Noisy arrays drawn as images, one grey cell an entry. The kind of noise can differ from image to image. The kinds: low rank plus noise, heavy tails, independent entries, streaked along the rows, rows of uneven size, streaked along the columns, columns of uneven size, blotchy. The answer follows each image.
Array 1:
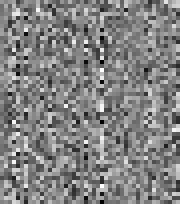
columns of uneven size
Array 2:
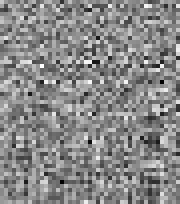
low rank plus noise
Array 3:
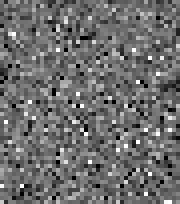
heavy tails
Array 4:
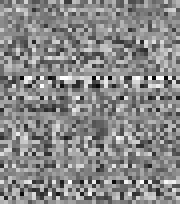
rows of uneven size
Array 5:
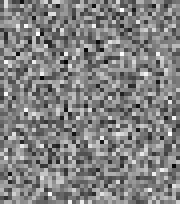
independent entries
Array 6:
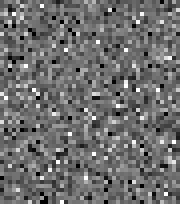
heavy tails
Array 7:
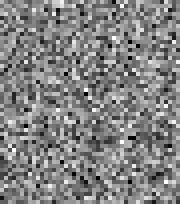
independent entries
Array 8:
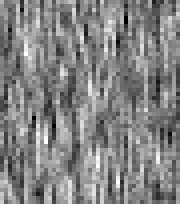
streaked along the columns
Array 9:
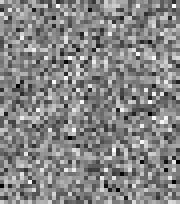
independent entries
